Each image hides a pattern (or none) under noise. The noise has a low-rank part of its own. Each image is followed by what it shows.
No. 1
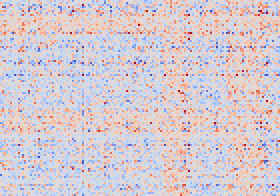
bands of rows crossing bands of columns
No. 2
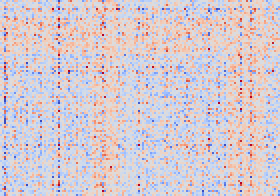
bands of rows crossing bands of columns
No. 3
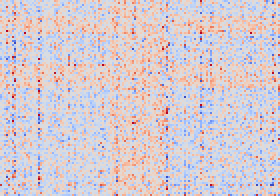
bands of rows crossing bands of columns
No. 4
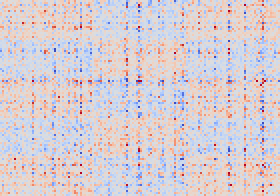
a checkerboard
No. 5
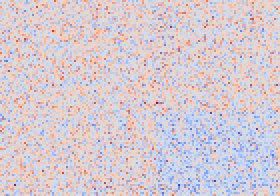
one block
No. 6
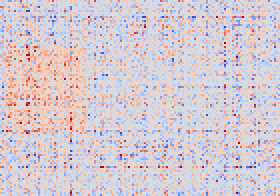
one block
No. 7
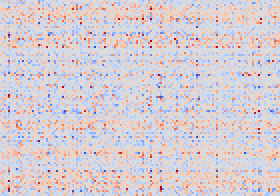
bands of rows
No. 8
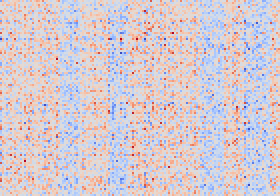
bands of columns
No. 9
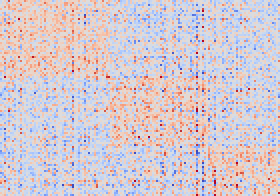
blocks along the diagonal
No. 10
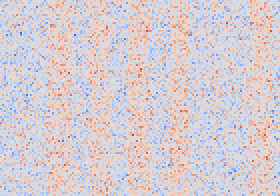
bands of columns
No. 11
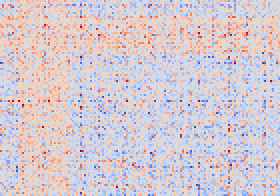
bands of rows crossing bands of columns
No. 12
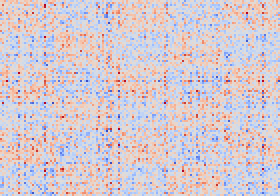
a checkerboard
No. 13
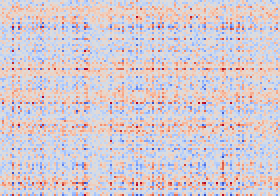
bands of rows
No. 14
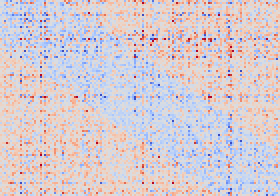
a diagonal band
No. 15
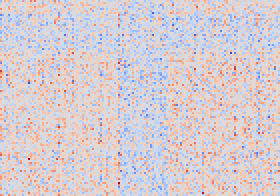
bands of rows crossing bands of columns
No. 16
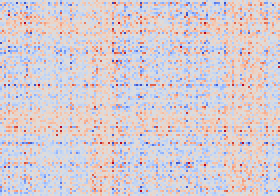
bands of rows crossing bands of columns
